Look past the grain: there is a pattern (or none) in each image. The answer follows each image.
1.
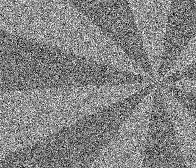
spokes from one point
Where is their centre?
middle right
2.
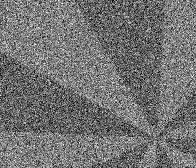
spokes from one point
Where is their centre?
bottom right
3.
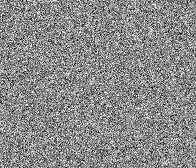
only noise
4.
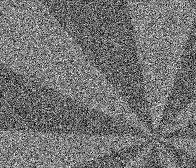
spokes from one point
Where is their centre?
bottom right
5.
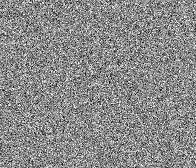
only noise
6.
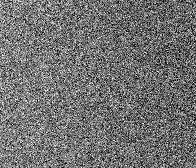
a smooth slope
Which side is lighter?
left
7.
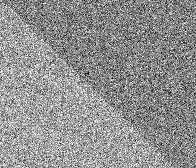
a sharp edge
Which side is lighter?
bottom left
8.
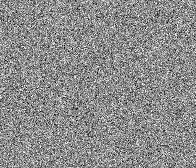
only noise
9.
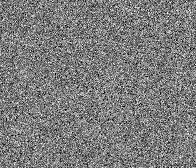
only noise
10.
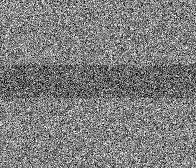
one horizontal stripe
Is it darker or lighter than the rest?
darker
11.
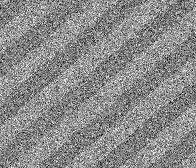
diagonal stripes
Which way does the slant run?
bottom left to top right
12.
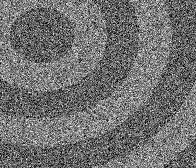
rings round one point
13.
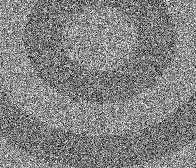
rings round one point
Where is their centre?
top middle
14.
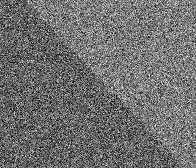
a sharp edge
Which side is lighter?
top right
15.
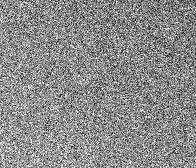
a smooth slope
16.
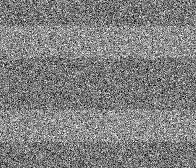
horizontal stripes
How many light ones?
2
